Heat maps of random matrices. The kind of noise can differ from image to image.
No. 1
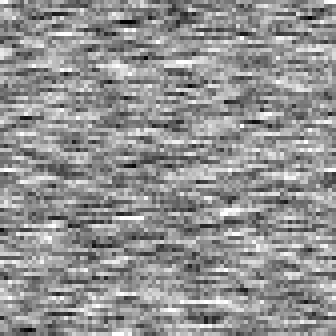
streaked along the rows
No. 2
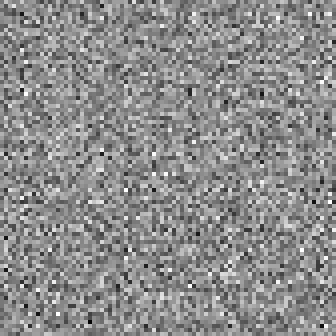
low rank plus noise
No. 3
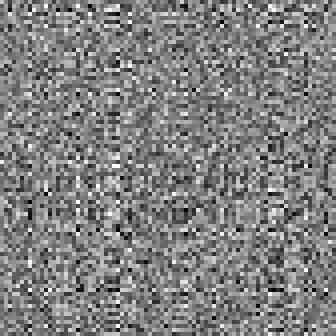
low rank plus noise
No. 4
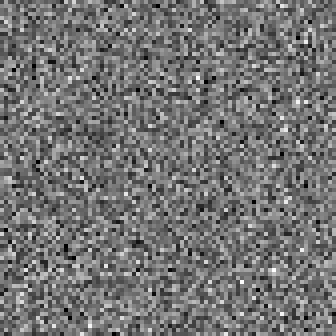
independent entries
